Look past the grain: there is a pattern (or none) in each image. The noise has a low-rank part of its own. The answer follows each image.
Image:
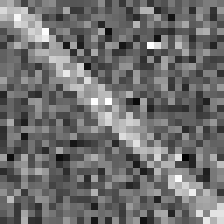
a diagonal band
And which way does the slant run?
top left to bottom right
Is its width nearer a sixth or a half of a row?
a sixth
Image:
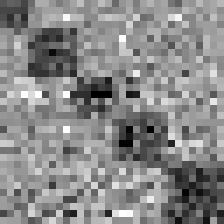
blocks along the diagonal
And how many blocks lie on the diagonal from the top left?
5
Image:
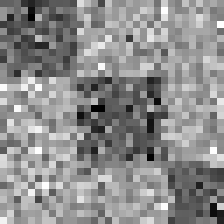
blocks along the diagonal
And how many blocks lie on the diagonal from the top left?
3
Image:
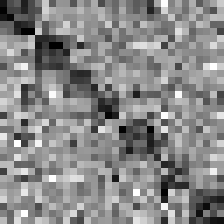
blocks along the diagonal
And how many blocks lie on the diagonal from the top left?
7
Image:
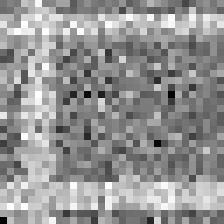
bands of rows crossing bands of columns
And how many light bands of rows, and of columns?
2 and 1
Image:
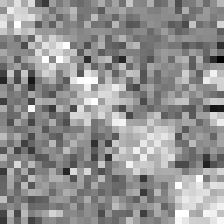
blocks along the diagonal
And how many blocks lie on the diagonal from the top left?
5
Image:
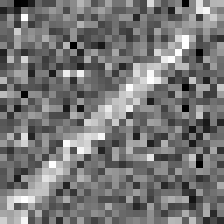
a diagonal band
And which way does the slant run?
bottom left to top right
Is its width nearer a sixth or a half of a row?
a sixth
